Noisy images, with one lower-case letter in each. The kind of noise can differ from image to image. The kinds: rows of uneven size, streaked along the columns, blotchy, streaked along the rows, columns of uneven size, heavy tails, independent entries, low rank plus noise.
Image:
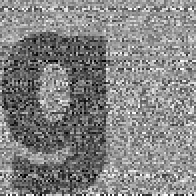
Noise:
rows of uneven size
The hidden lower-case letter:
g
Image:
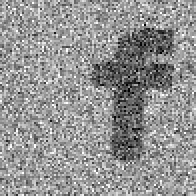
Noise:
independent entries
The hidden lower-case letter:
f
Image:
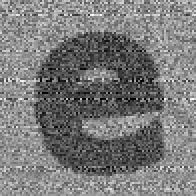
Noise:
rows of uneven size
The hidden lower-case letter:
e
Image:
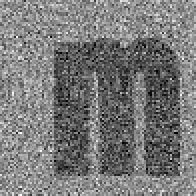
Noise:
low rank plus noise
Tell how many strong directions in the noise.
five to eight
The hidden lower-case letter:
m
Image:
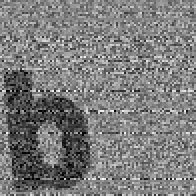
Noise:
rows of uneven size
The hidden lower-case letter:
b
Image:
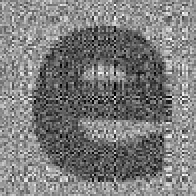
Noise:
low rank plus noise
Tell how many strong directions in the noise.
one
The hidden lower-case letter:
e
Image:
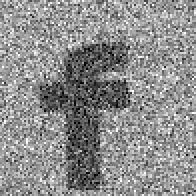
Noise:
independent entries
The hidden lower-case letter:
f
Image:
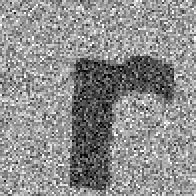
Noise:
independent entries
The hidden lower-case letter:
r
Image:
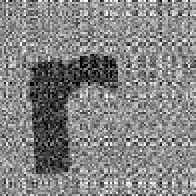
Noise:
low rank plus noise
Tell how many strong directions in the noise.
one
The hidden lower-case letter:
r
